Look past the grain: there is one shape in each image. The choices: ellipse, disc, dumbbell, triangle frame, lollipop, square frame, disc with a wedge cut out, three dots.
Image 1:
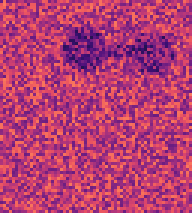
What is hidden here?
dark dumbbell
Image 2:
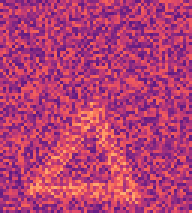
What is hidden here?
light triangle frame
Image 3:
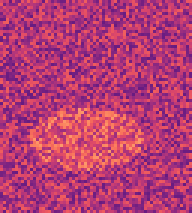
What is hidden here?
light ellipse
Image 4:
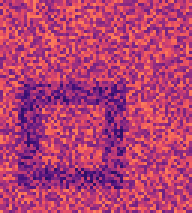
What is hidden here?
dark square frame
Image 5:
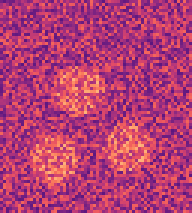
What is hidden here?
light three dots
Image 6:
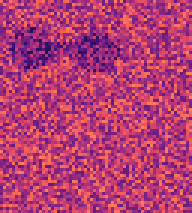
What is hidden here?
dark dumbbell
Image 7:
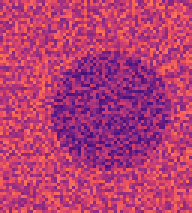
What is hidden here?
dark disc
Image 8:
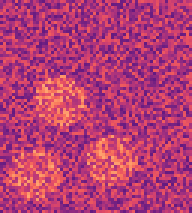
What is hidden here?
light three dots
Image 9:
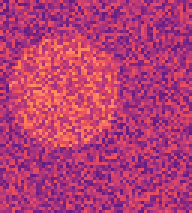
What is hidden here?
light disc
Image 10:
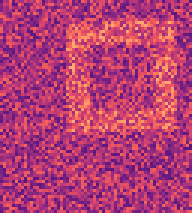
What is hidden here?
light square frame
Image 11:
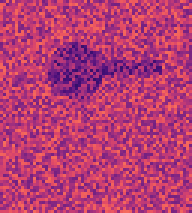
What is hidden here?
dark lollipop
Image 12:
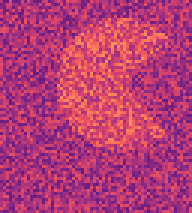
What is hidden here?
light disc with a wedge cut out
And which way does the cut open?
right
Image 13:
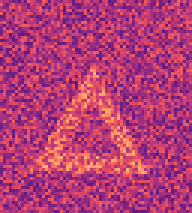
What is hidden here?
light triangle frame
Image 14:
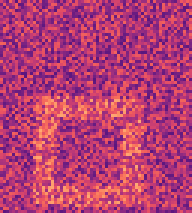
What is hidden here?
light square frame
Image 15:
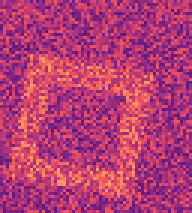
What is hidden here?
light square frame
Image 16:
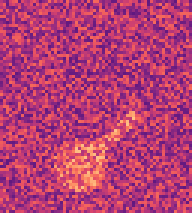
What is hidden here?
light lollipop
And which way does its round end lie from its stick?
down and left
